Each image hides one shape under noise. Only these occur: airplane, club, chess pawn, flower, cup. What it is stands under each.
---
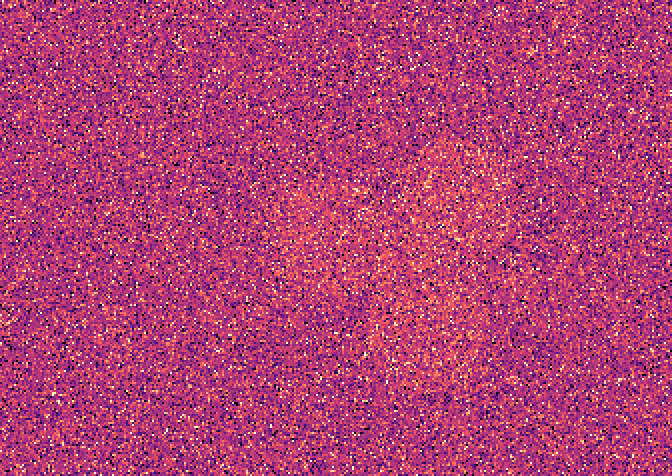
club
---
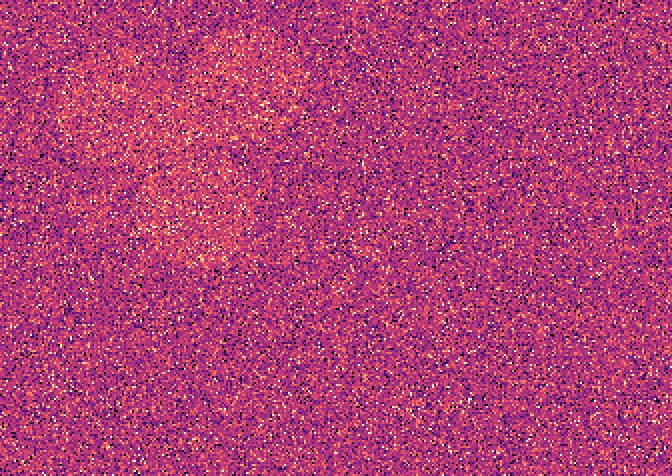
club
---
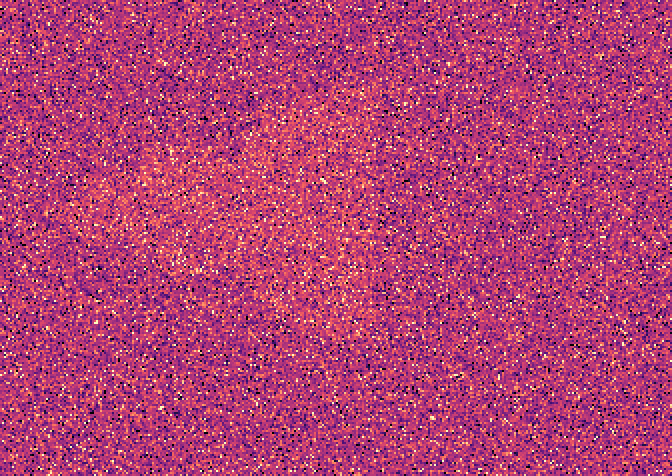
chess pawn
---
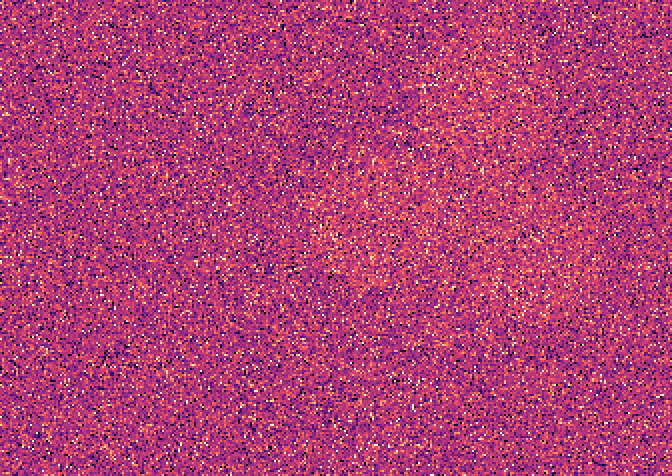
club
